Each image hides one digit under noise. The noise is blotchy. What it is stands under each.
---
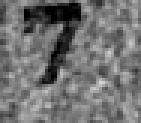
7
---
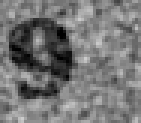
9
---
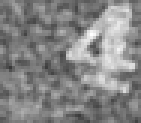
4
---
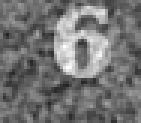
6
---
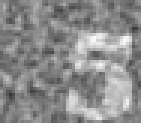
5
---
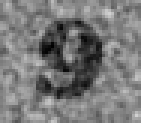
9
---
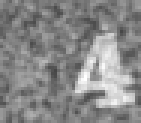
4
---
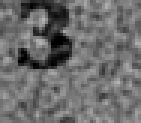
3
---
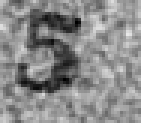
5
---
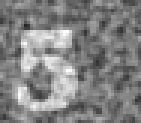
5
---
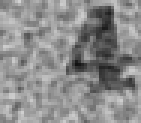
4
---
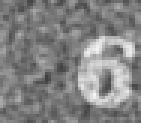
6
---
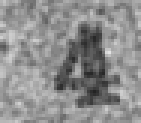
4
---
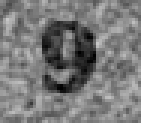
9
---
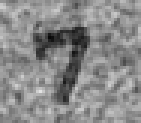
7
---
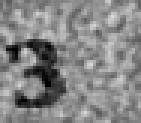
3
